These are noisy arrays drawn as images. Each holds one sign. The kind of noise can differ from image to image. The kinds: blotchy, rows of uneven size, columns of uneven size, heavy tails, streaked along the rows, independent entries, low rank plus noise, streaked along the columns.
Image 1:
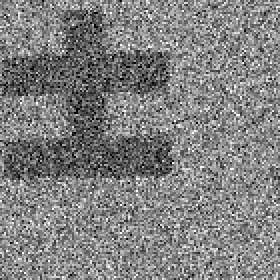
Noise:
independent entries
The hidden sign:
plus-minus sign
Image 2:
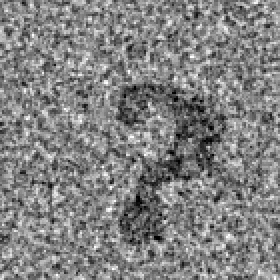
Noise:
blotchy
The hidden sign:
question mark
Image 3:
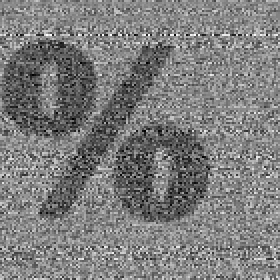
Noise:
rows of uneven size
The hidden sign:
percent sign
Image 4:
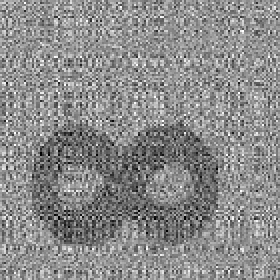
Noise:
low rank plus noise
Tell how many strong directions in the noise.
one
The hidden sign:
infinity sign
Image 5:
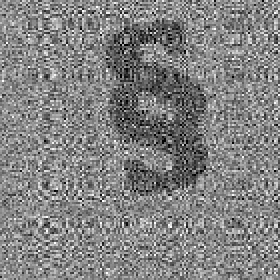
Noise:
low rank plus noise
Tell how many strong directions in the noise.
one
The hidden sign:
section sign
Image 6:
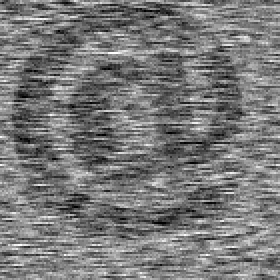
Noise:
streaked along the rows
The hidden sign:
at sign
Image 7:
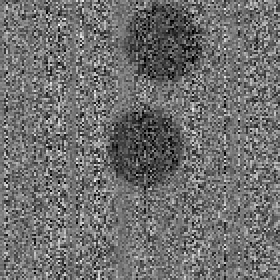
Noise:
columns of uneven size
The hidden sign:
colon
